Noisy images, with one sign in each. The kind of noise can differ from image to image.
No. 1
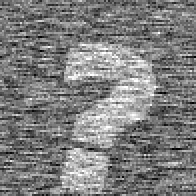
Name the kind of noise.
streaked along the rows
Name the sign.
question mark
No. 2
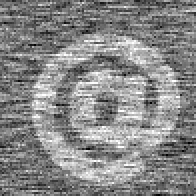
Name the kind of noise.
streaked along the rows
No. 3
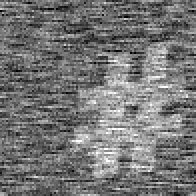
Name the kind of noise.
streaked along the rows
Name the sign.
hash sign
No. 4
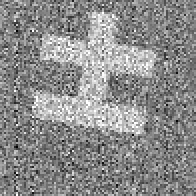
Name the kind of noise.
columns of uneven size
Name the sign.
plus-minus sign
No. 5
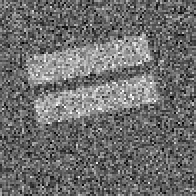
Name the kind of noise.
independent entries
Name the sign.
equals sign
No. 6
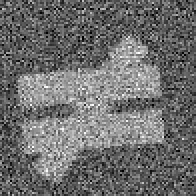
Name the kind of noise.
low rank plus noise
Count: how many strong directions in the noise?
three or four
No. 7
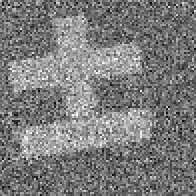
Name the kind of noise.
low rank plus noise
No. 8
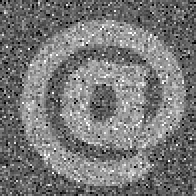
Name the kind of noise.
heavy tails
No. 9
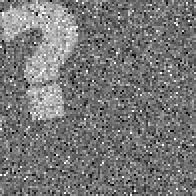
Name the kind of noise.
heavy tails
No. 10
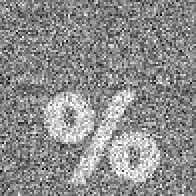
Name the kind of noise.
low rank plus noise
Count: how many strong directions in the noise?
one
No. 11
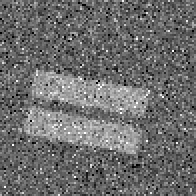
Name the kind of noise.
heavy tails
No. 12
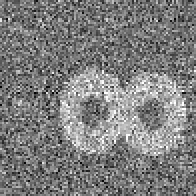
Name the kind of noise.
low rank plus noise
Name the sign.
infinity sign
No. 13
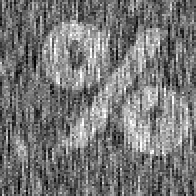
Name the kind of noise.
streaked along the columns
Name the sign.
percent sign
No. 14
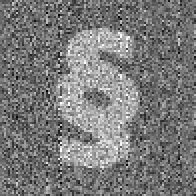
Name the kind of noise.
columns of uneven size
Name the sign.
section sign
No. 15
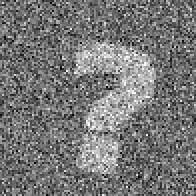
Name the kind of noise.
independent entries
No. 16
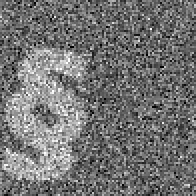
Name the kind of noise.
independent entries
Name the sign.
section sign
